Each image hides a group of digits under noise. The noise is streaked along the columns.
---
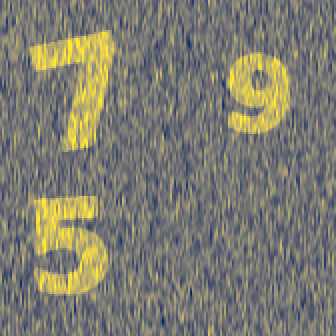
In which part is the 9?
top right
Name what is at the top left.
7
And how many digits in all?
3
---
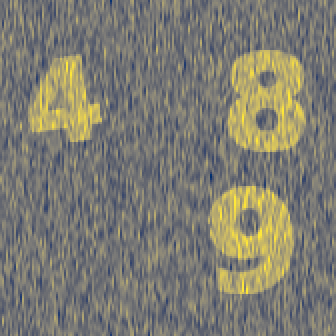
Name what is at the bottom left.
nothing
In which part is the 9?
bottom right
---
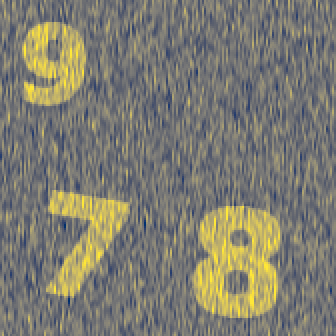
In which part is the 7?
bottom left
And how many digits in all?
3
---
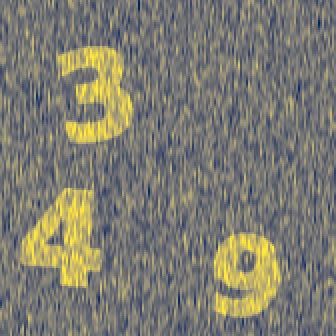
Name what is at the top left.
3
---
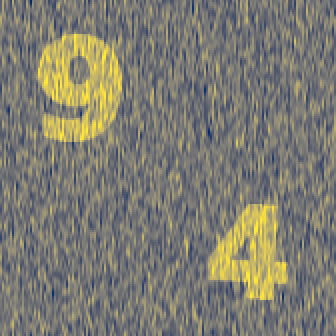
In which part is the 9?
top left
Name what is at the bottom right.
4
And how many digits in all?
2
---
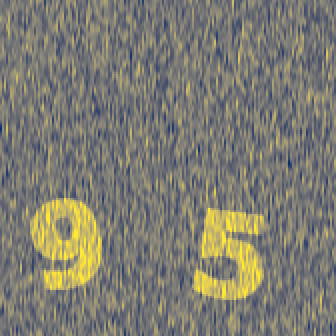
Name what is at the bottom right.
5
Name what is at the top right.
nothing
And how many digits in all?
2
